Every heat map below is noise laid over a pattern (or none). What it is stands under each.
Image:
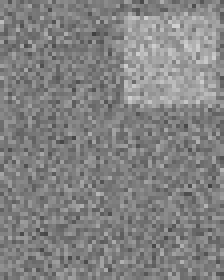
one block
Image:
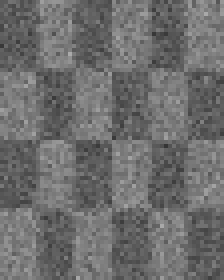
a checkerboard
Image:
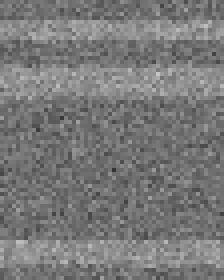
bands of rows
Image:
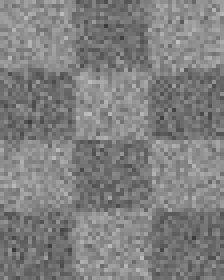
a checkerboard
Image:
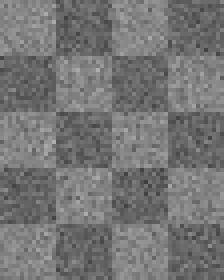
a checkerboard
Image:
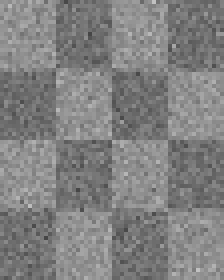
a checkerboard
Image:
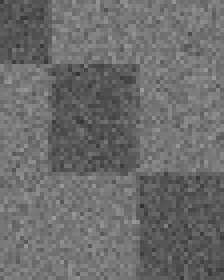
blocks along the diagonal
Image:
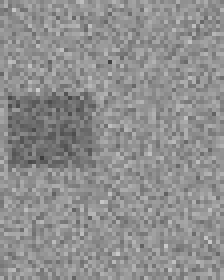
one block
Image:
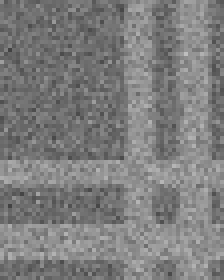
bands of rows crossing bands of columns
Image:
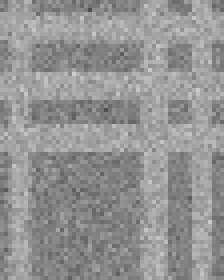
bands of rows crossing bands of columns
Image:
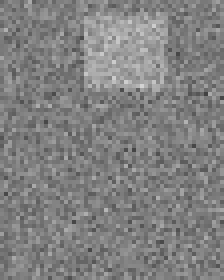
one block
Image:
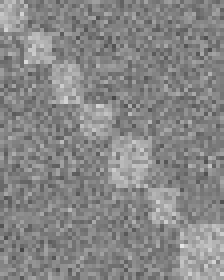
blocks along the diagonal
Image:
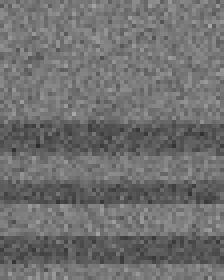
bands of rows
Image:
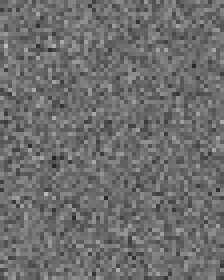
only noise
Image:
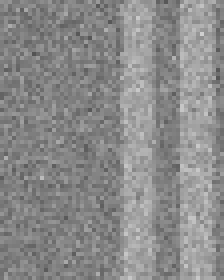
bands of columns
